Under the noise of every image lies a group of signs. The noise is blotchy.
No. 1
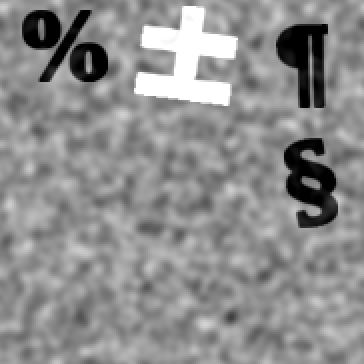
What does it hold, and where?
top left: dark percent sign; top middle: light plus-minus sign; top right: dark pilcrow; middle right: dark section sign
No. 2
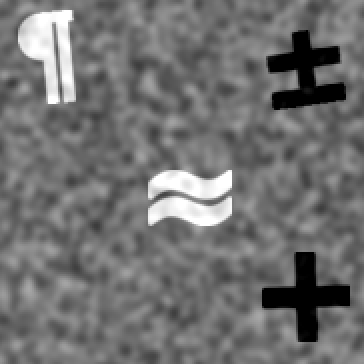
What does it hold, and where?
top left: light pilcrow; top right: dark plus-minus sign; centre: light approximately sign; bottom right: dark plus sign
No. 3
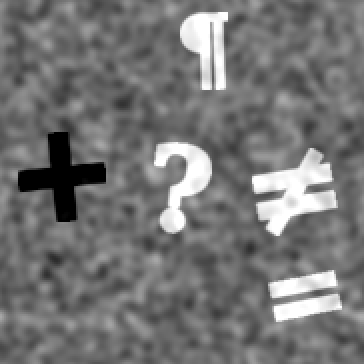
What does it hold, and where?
top middle: light pilcrow; middle left: dark plus sign; centre: light question mark; middle right: light not-equal sign; bottom right: light equals sign
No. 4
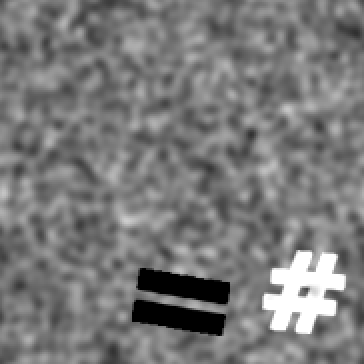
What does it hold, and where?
bottom middle: dark equals sign; bottom right: light hash sign
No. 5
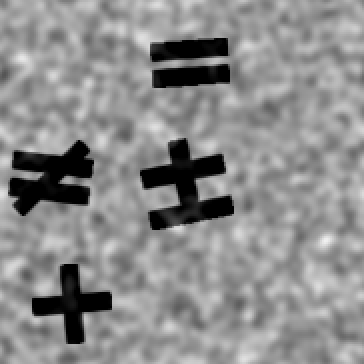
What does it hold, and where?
top middle: dark equals sign; middle left: dark not-equal sign; centre: dark plus-minus sign; bottom left: dark plus sign
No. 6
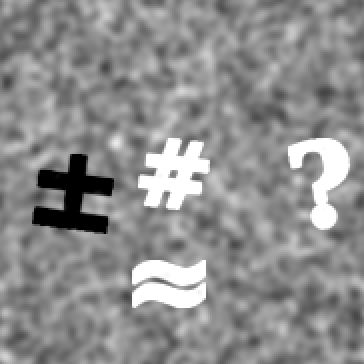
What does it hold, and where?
middle left: dark plus-minus sign; centre: light hash sign; middle right: light question mark; bottom middle: light approximately sign
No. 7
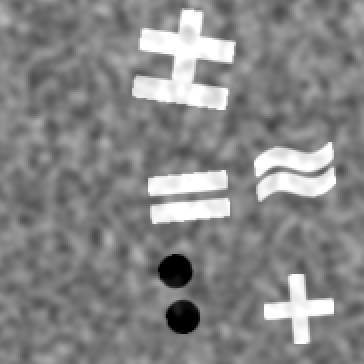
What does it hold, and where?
top middle: light plus-minus sign; centre: light equals sign; middle right: light approximately sign; bottom middle: dark colon; bottom right: light plus sign
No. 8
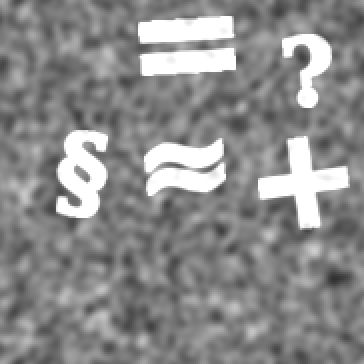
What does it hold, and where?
top middle: light equals sign; top right: light question mark; middle left: light section sign; centre: light approximately sign; middle right: light plus sign
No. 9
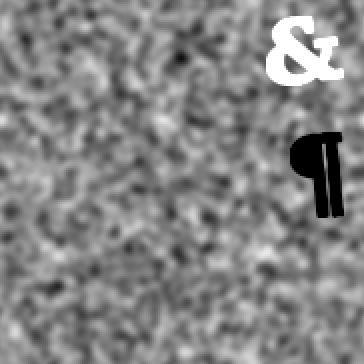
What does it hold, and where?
top right: light ampersand; middle right: dark pilcrow
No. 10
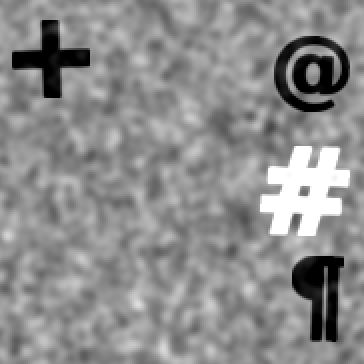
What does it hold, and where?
top left: dark plus sign; top right: dark at sign; middle right: light hash sign; bottom right: dark pilcrow
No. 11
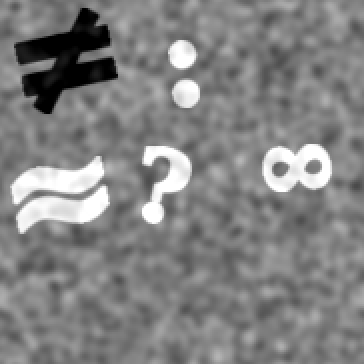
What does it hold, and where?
top left: dark not-equal sign; top middle: light colon; middle left: light approximately sign; centre: light question mark; middle right: light infinity sign
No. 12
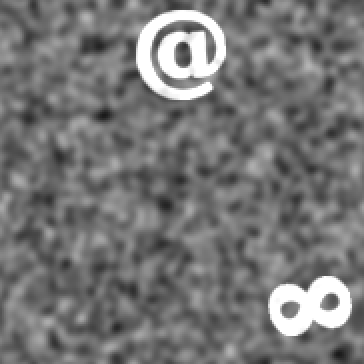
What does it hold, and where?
top middle: light at sign; bottom right: light infinity sign
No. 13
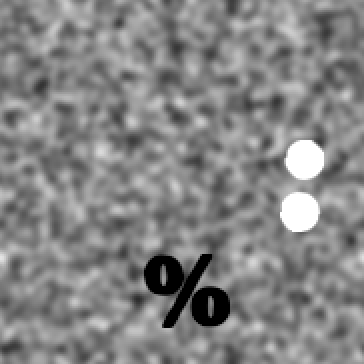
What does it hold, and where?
middle right: light colon; bottom middle: dark percent sign
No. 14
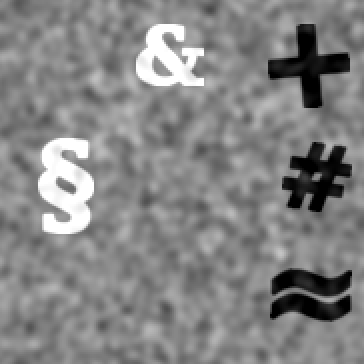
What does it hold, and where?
top middle: light ampersand; top right: dark plus sign; middle left: light section sign; middle right: dark hash sign; bottom right: dark approximately sign
